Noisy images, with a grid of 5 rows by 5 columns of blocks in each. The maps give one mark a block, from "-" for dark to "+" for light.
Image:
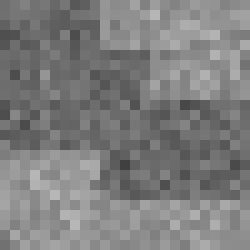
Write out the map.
- - + + +
- - - + +
- - - - -
+ + - - -
+ + + + +
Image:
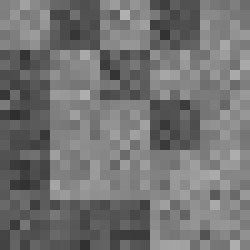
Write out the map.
+ - + - +
- + - + +
- + + - +
- + + + +
- - - + +
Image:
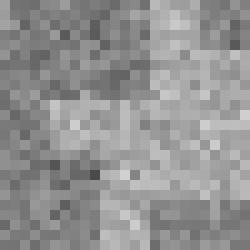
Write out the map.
- - - + -
- - - + +
- + + + +
- - + + +
- - + - -
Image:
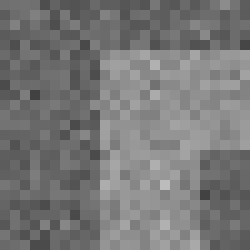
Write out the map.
- - - - -
- - + + +
- - + + +
- - + + -
- - + + -
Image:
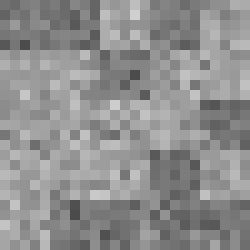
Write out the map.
- - + - +
+ + - + +
+ + + + -
+ + + - +
+ - - - -
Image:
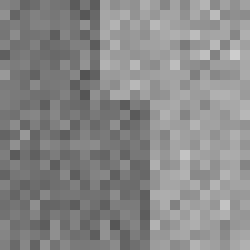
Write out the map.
- - + + +
- - + + +
- - - + +
- - - + +
- - - + +
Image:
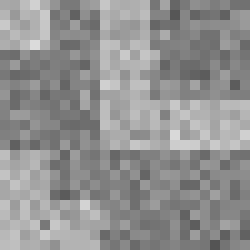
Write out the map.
+ - + - -
- - + - -
- - + + +
+ - - - -
+ + - - -
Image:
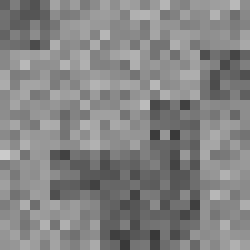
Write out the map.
- + + + +
+ + + + -
+ + + - +
+ - - - +
+ + - - +
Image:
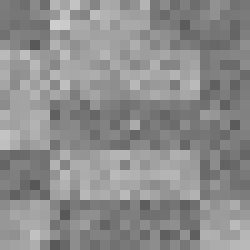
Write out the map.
- + + - -
+ + + + -
+ - - - -
- + + + -
+ - - - +
